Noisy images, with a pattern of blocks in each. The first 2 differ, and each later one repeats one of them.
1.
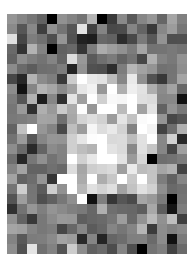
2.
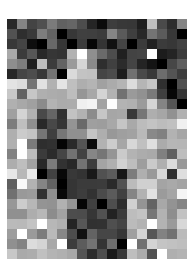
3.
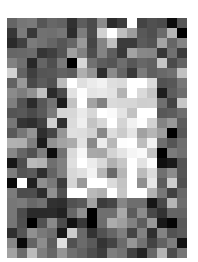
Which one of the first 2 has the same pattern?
1
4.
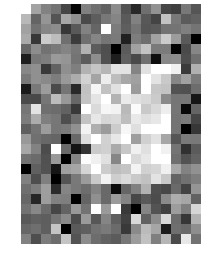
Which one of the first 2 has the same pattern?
1
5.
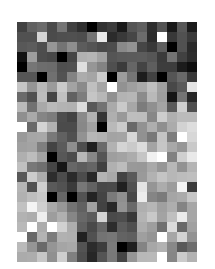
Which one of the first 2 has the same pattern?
2
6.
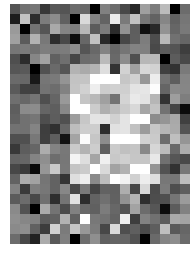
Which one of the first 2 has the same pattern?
1
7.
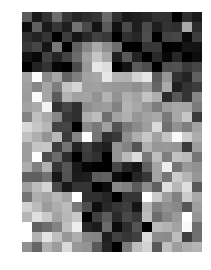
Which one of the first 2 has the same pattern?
2
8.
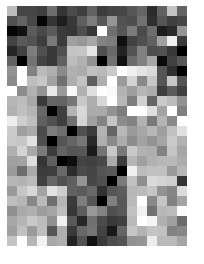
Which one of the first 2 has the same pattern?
2
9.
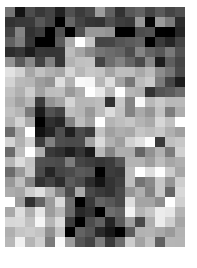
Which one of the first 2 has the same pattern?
2
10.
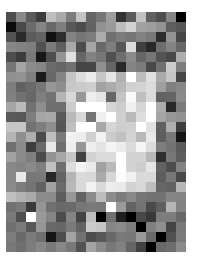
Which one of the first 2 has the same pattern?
1
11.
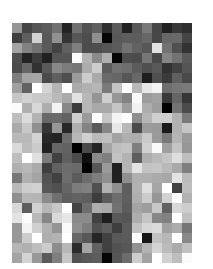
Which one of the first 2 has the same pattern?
2
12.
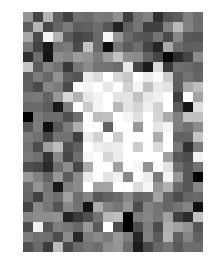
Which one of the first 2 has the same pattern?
1
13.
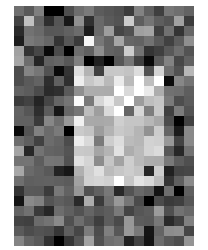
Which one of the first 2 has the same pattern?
1
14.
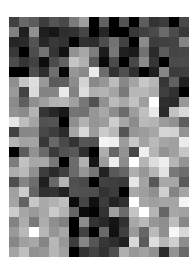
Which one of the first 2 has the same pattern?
2
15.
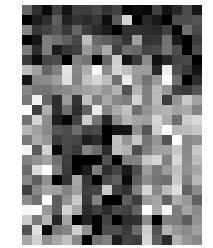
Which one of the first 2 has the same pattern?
2
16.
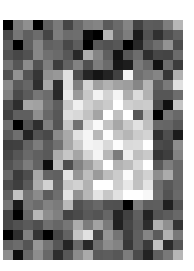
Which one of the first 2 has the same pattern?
1
